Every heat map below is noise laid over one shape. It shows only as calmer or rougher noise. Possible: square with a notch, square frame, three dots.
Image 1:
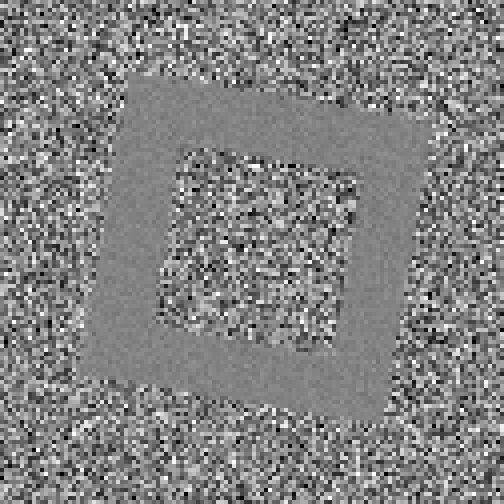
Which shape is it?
square frame
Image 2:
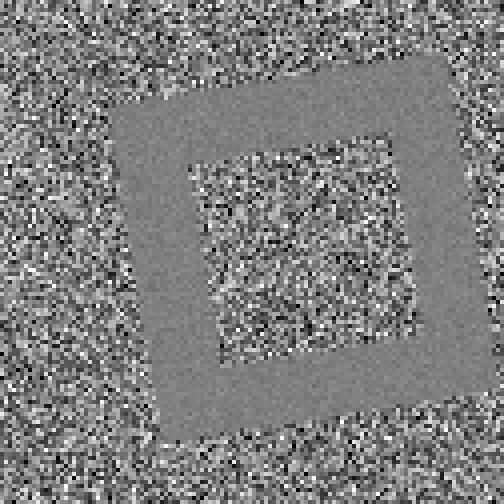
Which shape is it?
square frame
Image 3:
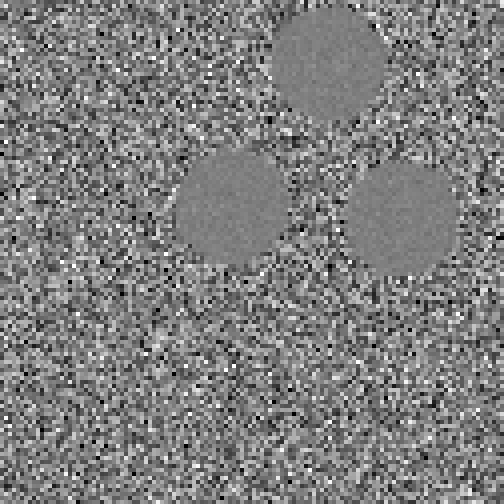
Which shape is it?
three dots
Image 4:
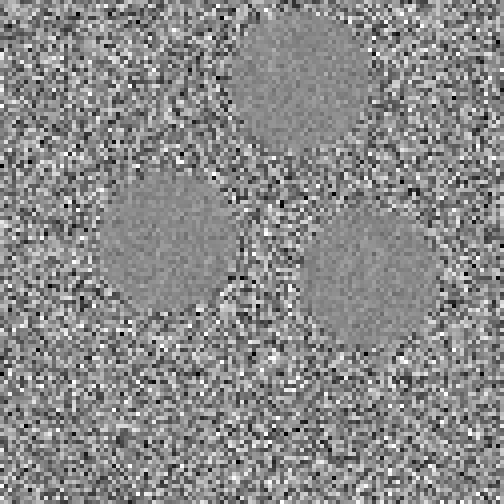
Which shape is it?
three dots
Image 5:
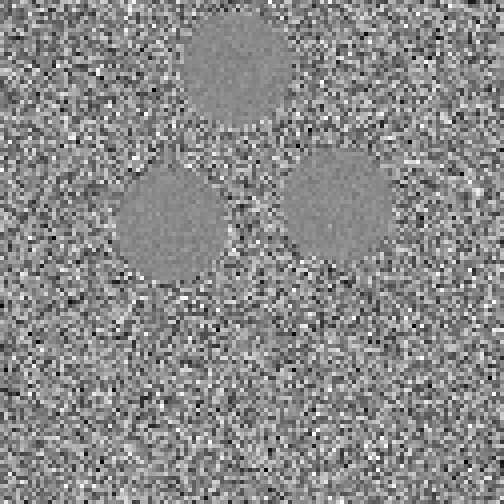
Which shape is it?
three dots
